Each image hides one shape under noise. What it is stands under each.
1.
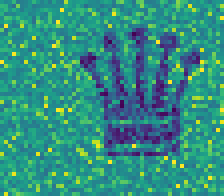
chess queen
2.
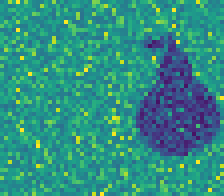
pear
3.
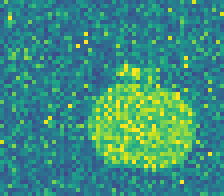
apple
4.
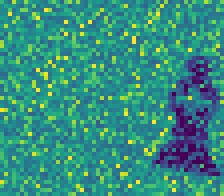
chess bishop
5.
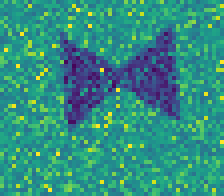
bow tie
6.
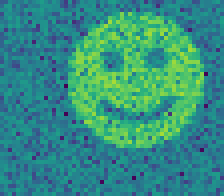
smiling face
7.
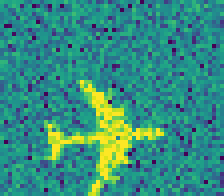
airplane
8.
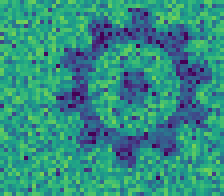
gear
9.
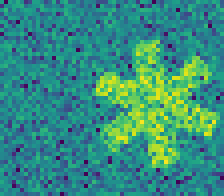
asterisk
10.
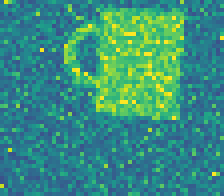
cup
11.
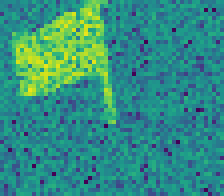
flag
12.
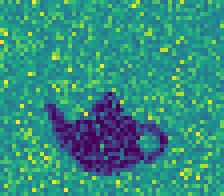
teapot
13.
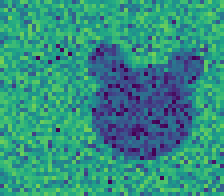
bear's head
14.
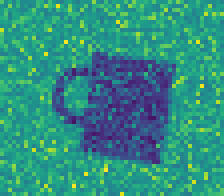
cup
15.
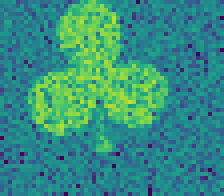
club
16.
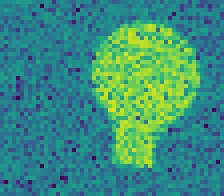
light bulb
